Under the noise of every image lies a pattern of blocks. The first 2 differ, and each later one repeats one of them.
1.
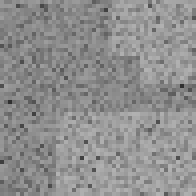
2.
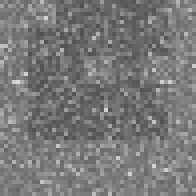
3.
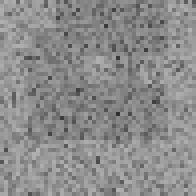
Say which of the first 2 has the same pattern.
2
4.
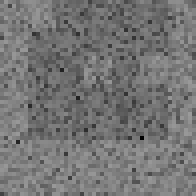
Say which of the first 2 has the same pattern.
2
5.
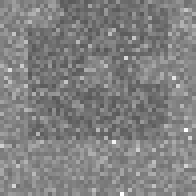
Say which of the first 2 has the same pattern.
2
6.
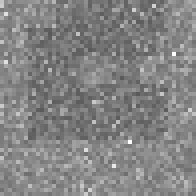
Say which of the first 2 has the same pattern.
2
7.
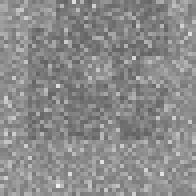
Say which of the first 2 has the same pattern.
2
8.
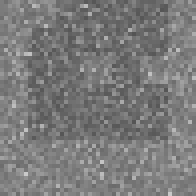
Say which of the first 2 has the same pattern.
2
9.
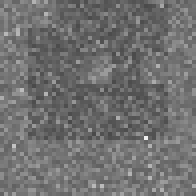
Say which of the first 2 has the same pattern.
2
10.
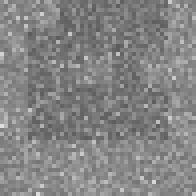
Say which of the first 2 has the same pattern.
2
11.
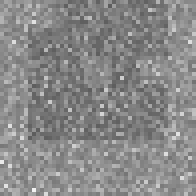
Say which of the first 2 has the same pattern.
2
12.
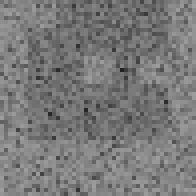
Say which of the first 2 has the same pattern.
2
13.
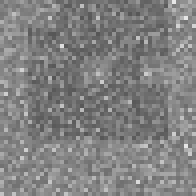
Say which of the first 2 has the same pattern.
2
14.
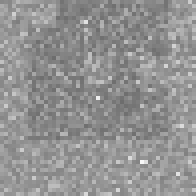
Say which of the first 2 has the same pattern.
2
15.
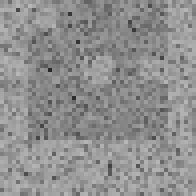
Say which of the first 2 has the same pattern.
2
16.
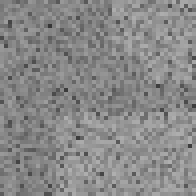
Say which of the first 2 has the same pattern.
1
